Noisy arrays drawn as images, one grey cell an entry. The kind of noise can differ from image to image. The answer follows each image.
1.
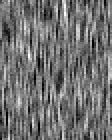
streaked along the columns
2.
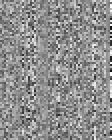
columns of uneven size
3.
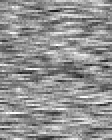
streaked along the rows
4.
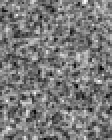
blotchy
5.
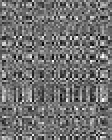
low rank plus noise
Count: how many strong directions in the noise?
one
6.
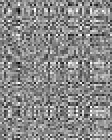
low rank plus noise
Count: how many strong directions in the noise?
one
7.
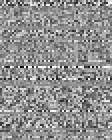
rows of uneven size
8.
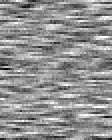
streaked along the rows
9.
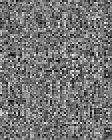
low rank plus noise
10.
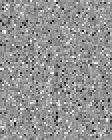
heavy tails
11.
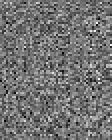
low rank plus noise
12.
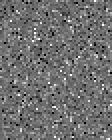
heavy tails
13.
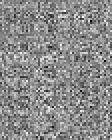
low rank plus noise
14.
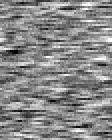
streaked along the rows
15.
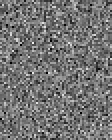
independent entries
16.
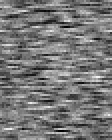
streaked along the rows
